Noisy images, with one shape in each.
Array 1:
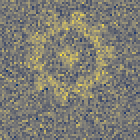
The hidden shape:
gear
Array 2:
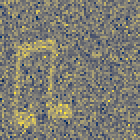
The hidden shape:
pair of musical notes
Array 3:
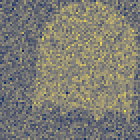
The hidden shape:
ghost
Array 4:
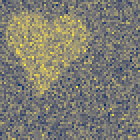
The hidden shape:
heart
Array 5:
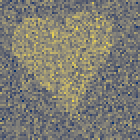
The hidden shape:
heart
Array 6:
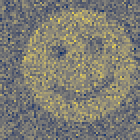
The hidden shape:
smiling face
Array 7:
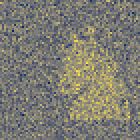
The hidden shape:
chess knight
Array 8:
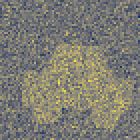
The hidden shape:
car
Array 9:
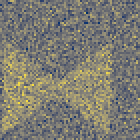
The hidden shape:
bow tie
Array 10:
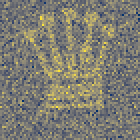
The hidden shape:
chess queen
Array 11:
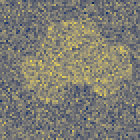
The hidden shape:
car
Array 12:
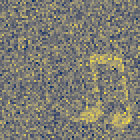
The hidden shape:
pair of musical notes
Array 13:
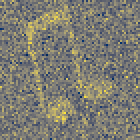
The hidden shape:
pair of musical notes
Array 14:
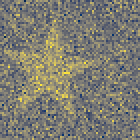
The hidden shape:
star
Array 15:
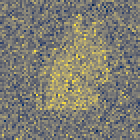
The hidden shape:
chess knight
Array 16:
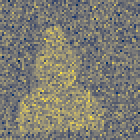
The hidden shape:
chess pawn
